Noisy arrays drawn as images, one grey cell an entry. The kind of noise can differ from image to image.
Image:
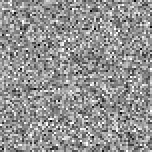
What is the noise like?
independent entries
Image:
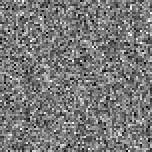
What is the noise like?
independent entries
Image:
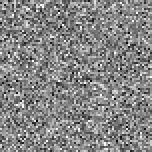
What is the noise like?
independent entries
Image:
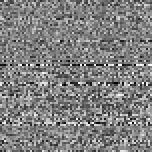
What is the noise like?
rows of uneven size
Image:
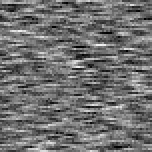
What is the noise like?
streaked along the rows
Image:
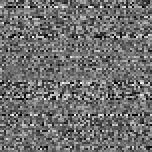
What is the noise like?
rows of uneven size
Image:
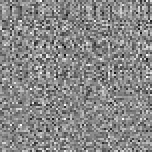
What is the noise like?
low rank plus noise
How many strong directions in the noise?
two
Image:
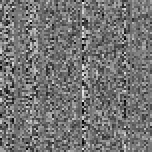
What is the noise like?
columns of uneven size
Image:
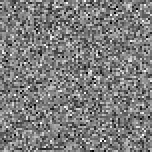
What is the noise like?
independent entries
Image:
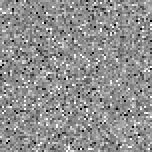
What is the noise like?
heavy tails
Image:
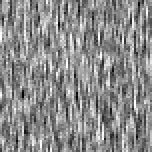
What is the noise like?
streaked along the columns
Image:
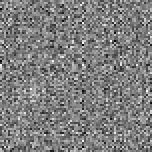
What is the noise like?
low rank plus noise
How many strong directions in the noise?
five to eight
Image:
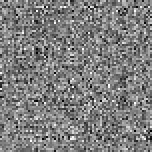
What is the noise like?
low rank plus noise
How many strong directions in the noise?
five to eight
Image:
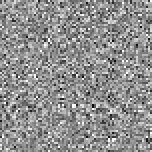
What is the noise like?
low rank plus noise
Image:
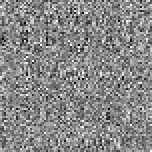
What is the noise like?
low rank plus noise
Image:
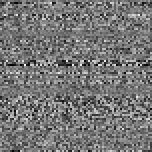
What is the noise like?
rows of uneven size
